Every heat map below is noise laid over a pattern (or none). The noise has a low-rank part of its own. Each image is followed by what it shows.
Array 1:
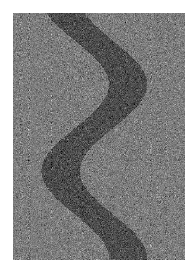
a wavy band
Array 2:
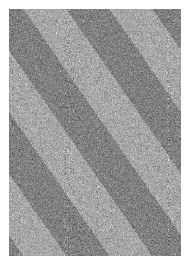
diagonal stripes
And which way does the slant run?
top left to bottom right
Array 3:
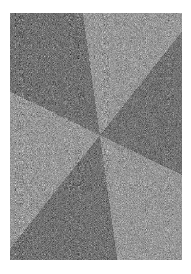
spokes from one point
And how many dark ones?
3
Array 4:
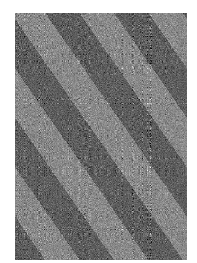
diagonal stripes
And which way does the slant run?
top left to bottom right
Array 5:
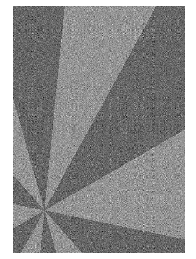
spokes from one point
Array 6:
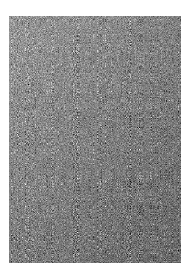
a smooth slope
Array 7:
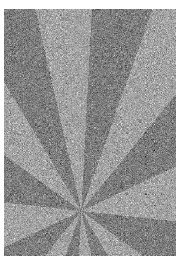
spokes from one point
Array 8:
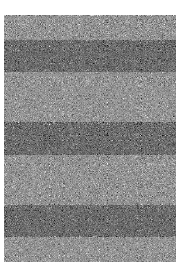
horizontal stripes
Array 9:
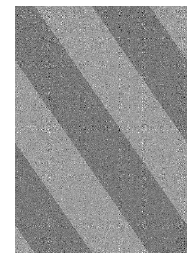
diagonal stripes
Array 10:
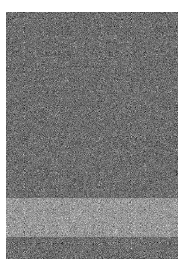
one horizontal stripe
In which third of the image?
bottom
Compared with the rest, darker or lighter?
lighter
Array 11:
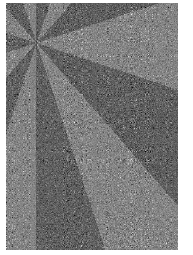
spokes from one point
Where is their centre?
top left
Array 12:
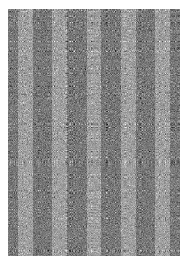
vertical stripes
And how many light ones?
5
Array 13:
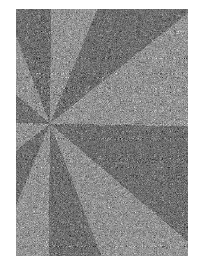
spokes from one point
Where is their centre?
middle left
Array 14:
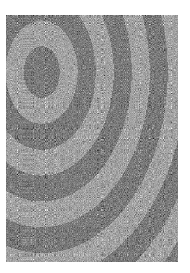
rings round one point
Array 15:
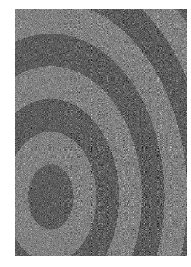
rings round one point
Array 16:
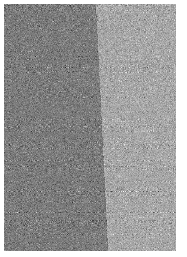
a sharp edge
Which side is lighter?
right
